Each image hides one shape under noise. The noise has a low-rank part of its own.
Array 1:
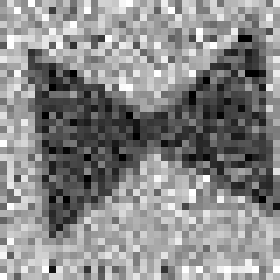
bow tie
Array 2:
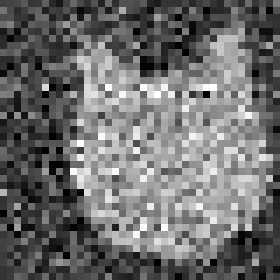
cat's head
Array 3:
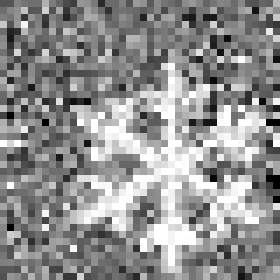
snowflake
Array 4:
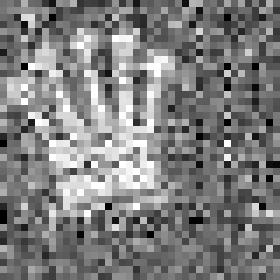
chess queen
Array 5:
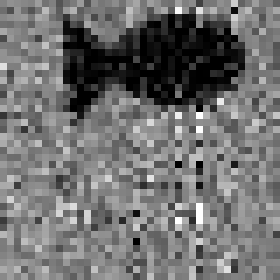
fish
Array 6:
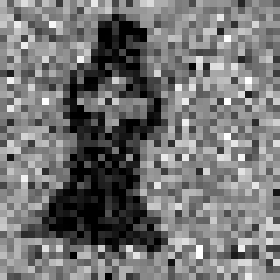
chess bishop
